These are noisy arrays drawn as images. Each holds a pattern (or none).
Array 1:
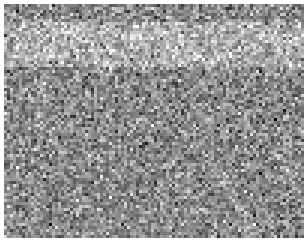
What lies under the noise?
one horizontal stripe
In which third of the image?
top
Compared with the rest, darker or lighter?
lighter
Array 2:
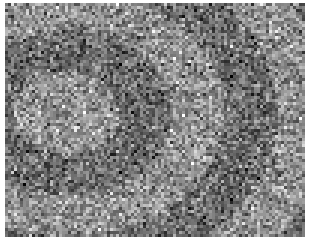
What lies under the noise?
rings round one point
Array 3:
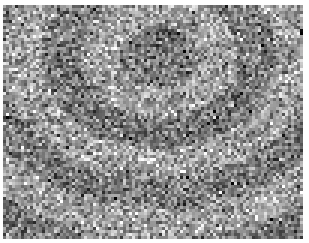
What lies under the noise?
rings round one point
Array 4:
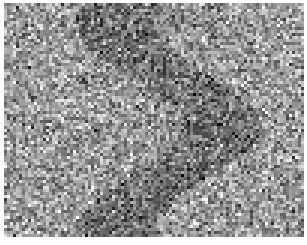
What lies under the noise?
a wavy band
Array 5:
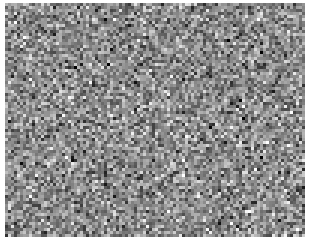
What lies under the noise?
only noise
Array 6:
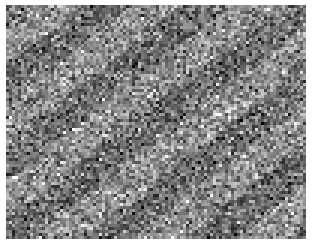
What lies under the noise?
diagonal stripes
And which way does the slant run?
bottom left to top right
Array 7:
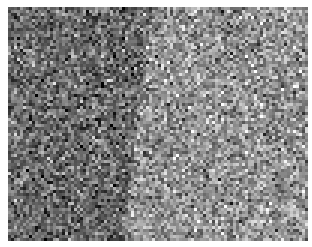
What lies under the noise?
a sharp edge
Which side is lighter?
right
